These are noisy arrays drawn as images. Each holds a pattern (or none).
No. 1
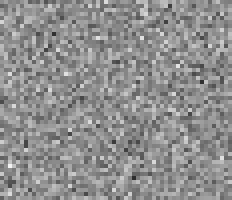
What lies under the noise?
only noise
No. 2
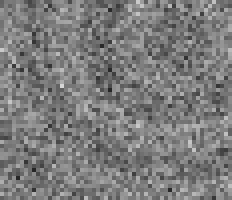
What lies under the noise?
rings round one point
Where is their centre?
top right
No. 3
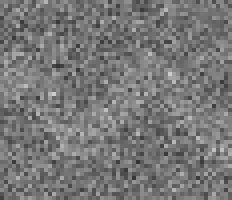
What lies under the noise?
a wavy band
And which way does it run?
left to right
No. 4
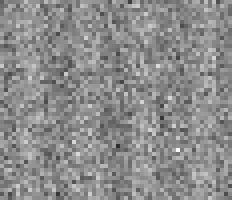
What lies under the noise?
vertical stripes
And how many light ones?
4
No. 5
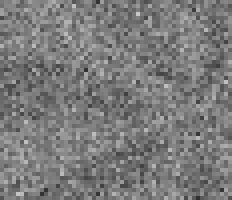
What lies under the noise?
spokes from one point
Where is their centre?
middle right
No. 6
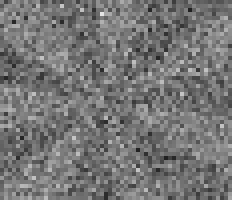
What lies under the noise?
spokes from one point
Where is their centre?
centre
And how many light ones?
7
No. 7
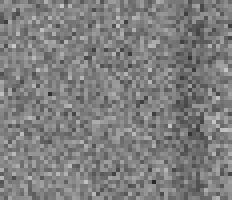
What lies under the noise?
one vertical stripe
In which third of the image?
right
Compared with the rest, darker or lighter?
darker
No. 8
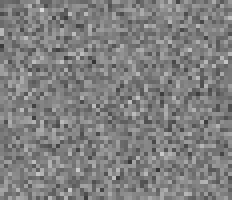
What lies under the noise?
only noise
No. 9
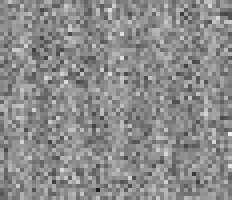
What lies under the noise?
vertical stripes
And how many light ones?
5
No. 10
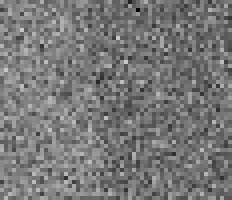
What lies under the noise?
a sharp edge
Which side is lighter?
left
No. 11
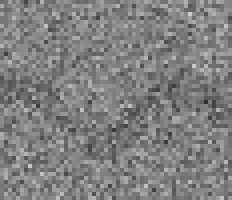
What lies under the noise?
a wavy band
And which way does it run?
left to right
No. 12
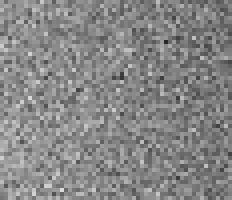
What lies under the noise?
a smooth slope
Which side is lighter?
left
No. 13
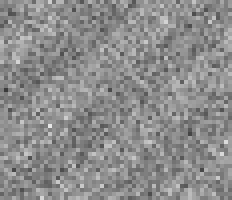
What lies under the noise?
diagonal stripes
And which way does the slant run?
bottom left to top right
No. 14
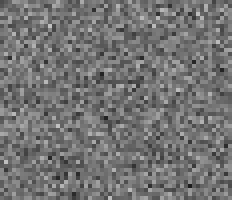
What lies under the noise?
only noise
